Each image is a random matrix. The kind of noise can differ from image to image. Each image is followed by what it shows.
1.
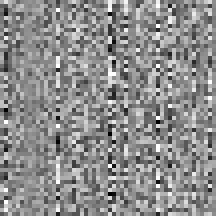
columns of uneven size
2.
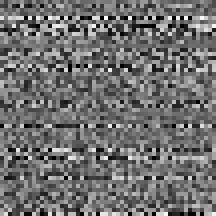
rows of uneven size
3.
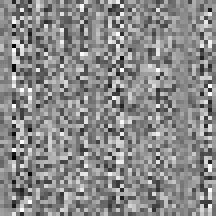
columns of uneven size
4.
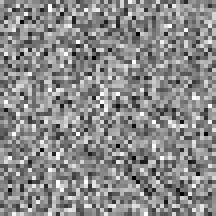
independent entries
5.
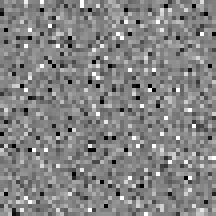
heavy tails
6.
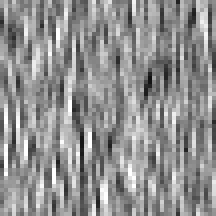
streaked along the columns
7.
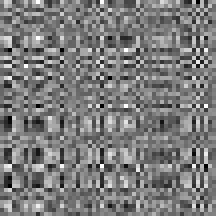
low rank plus noise
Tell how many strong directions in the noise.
one
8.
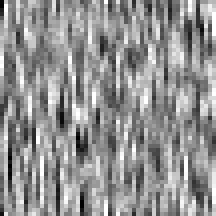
streaked along the columns
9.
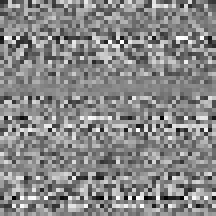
rows of uneven size
